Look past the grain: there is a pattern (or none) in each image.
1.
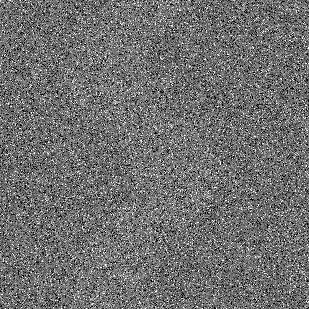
a wavy band
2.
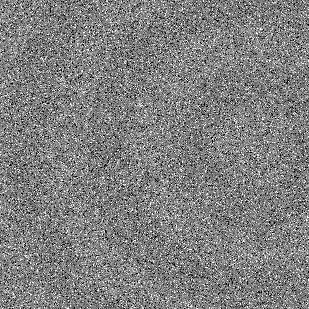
rings round one point
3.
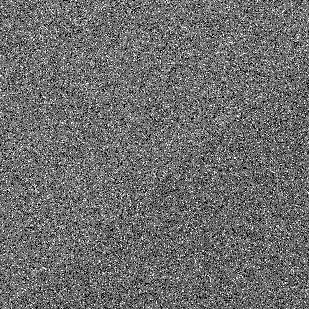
a sharp edge
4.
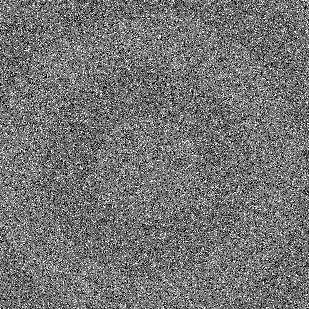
rings round one point
